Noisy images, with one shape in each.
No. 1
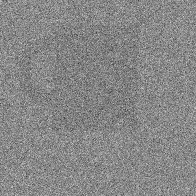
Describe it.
dark cup
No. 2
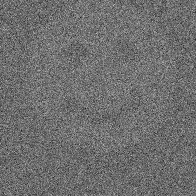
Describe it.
light smiling face
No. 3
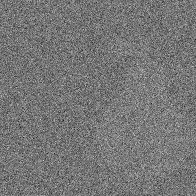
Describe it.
light pear
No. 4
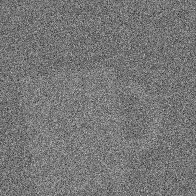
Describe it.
light cup
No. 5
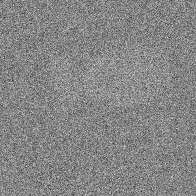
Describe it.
light fish
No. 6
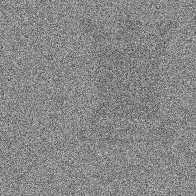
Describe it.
dark chess rook
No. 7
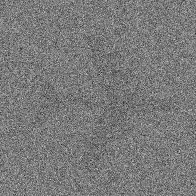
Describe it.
dark airplane
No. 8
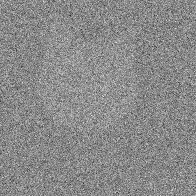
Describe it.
light cat's head
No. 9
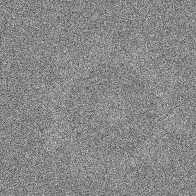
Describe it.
light gear
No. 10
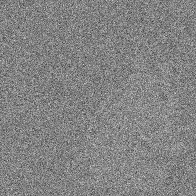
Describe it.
light chess knight
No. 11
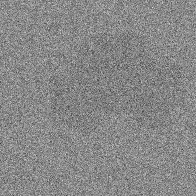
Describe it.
dark car
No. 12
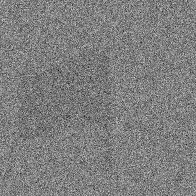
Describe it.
dark flag
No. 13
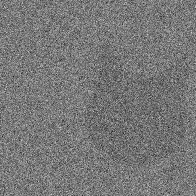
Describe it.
dark cat's head
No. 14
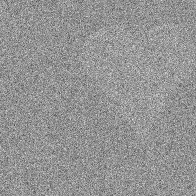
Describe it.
light heart
